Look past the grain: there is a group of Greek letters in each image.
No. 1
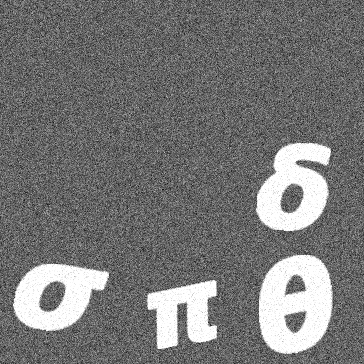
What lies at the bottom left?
sigma
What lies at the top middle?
nothing
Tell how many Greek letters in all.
4
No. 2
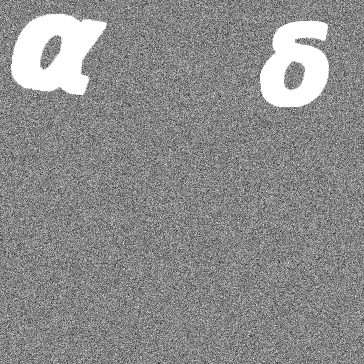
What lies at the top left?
alpha
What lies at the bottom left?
nothing
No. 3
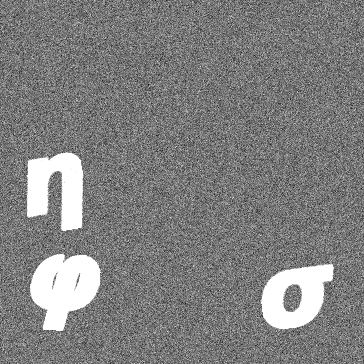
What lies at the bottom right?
sigma
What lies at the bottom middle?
nothing
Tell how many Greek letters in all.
3
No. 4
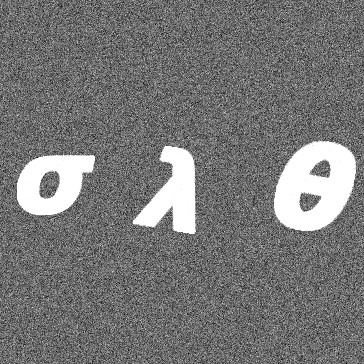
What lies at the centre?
lambda
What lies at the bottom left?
nothing
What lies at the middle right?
theta
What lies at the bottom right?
nothing
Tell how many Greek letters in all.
3
